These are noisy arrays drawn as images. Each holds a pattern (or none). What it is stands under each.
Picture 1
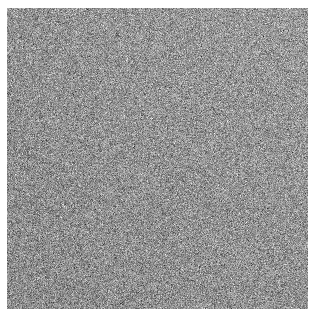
a smooth slope
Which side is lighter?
top right
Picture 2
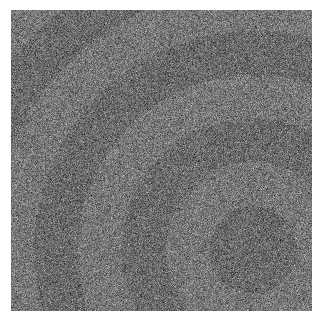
rings round one point
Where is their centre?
bottom right
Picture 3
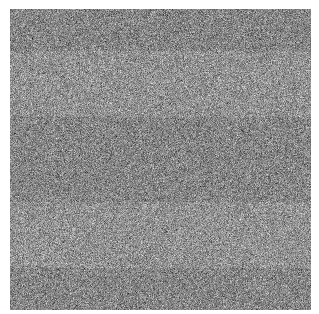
horizontal stripes
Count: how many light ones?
2
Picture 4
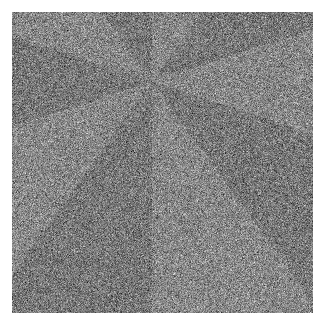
spokes from one point
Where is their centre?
top middle
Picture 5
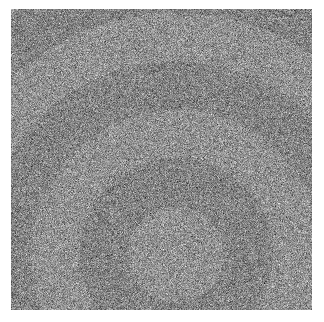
rings round one point
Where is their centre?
bottom middle
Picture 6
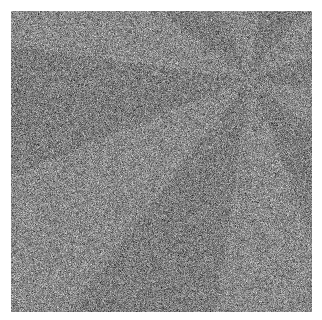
spokes from one point
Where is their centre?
top right
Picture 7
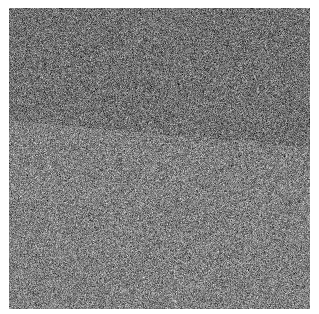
a sharp edge
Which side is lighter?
bottom
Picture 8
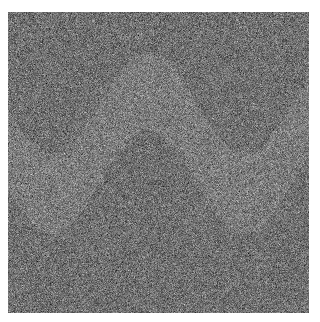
a wavy band
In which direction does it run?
left to right
